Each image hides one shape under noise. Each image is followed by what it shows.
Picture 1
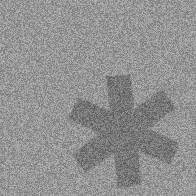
asterisk
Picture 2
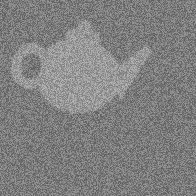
teapot
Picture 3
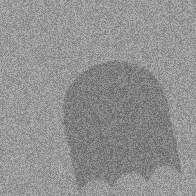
ghost
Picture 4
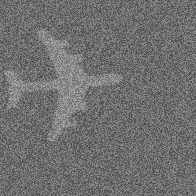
airplane
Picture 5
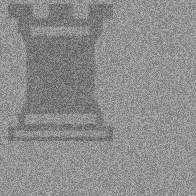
chess rook
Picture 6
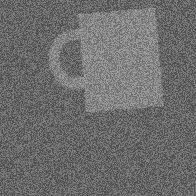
cup
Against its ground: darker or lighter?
lighter
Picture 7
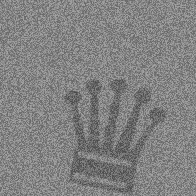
chess queen
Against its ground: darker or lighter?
darker
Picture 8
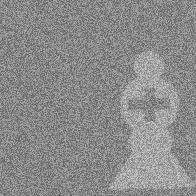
chess bishop
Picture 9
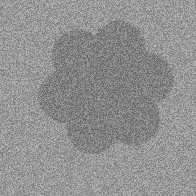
flower
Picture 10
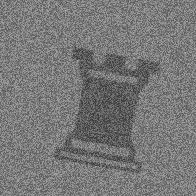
chess rook
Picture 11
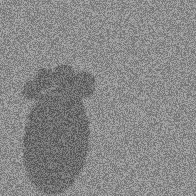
footprint
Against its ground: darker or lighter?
darker
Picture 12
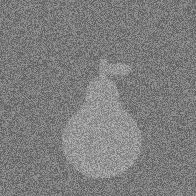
pear
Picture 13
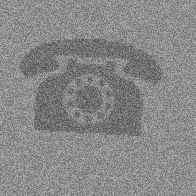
telephone
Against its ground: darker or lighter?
darker
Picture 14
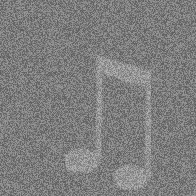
pair of musical notes
